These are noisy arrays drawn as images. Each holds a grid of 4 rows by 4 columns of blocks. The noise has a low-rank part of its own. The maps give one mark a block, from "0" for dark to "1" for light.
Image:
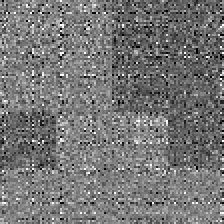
1100
1100
0110
1111
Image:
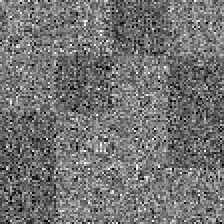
1101
1010
0110
0111
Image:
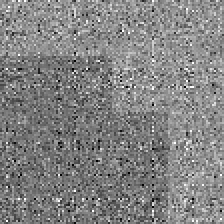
1111
0011
0001
0001
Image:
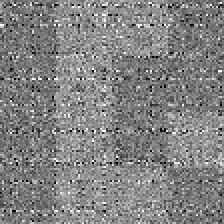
0110
0100
0101
0110
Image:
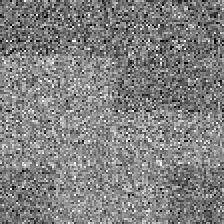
0000
1100
1111
0110
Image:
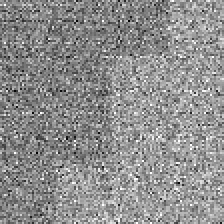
0001
0011
0011
0111
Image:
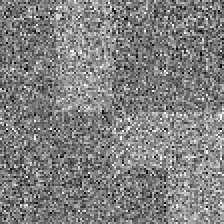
0100
0100
0011
0001
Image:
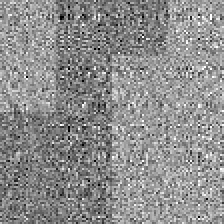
1001
1011
0011
0011
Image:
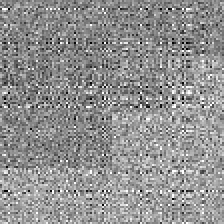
0000
0001
0011
1111
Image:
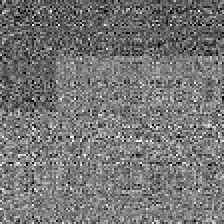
0000
0111
1111
1111
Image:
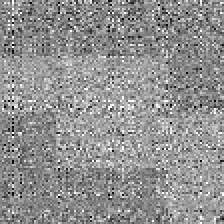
0000
1110
0111
0001
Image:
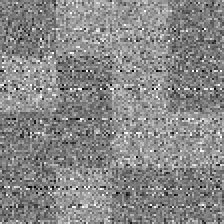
0110
1010
0011
0100
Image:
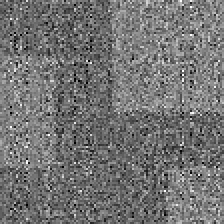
0011
1011
1000
0001
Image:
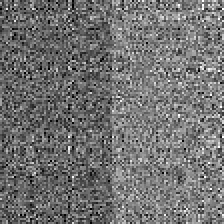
0011
0011
0011
0011
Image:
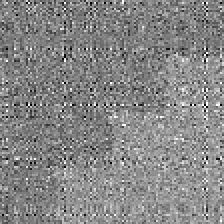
0000
0001
0011
0111
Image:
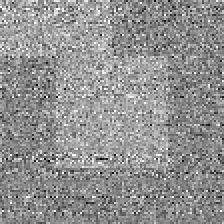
1100
0110
0110
0000
